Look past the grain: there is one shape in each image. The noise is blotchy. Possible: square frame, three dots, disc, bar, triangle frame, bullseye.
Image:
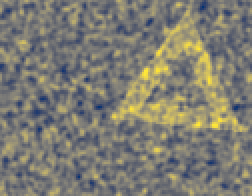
light triangle frame
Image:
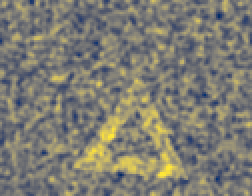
light triangle frame
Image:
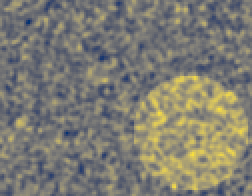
light disc
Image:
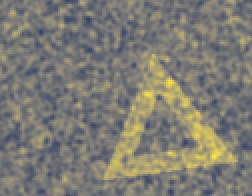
light triangle frame
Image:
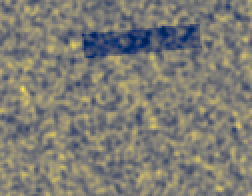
dark bar
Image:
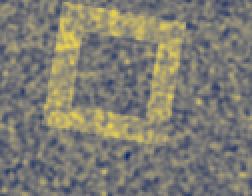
light square frame
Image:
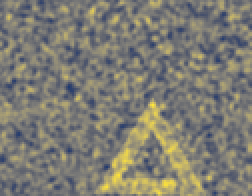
light triangle frame
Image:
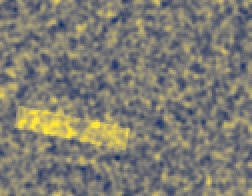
light bar
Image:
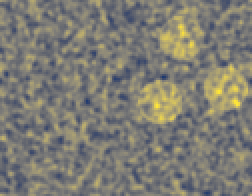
light three dots
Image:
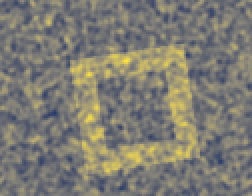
light square frame
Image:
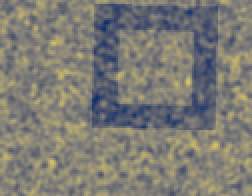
dark square frame
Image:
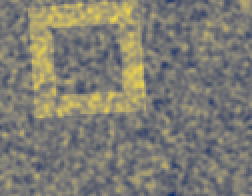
light square frame
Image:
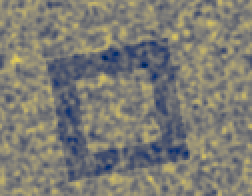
dark square frame
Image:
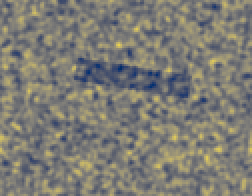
dark bar
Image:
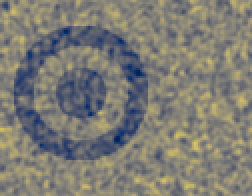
dark bullseye
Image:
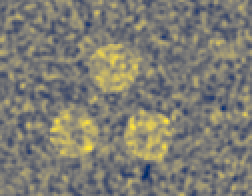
light three dots
